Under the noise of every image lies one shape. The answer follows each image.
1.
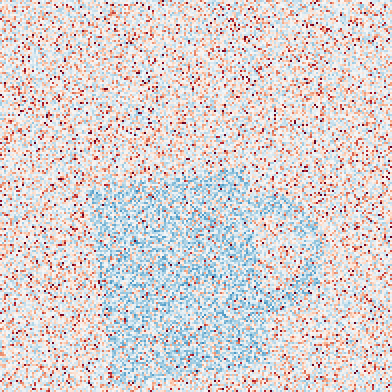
cup
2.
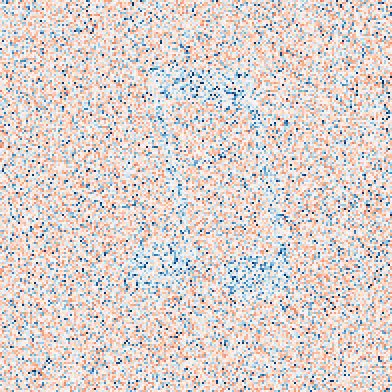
pair of musical notes
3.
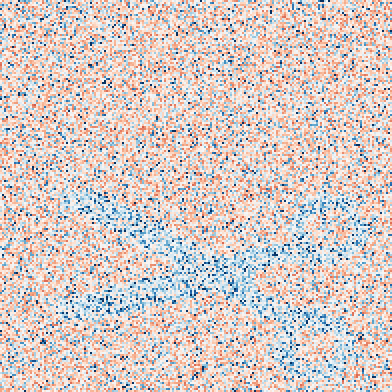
pair of scissors
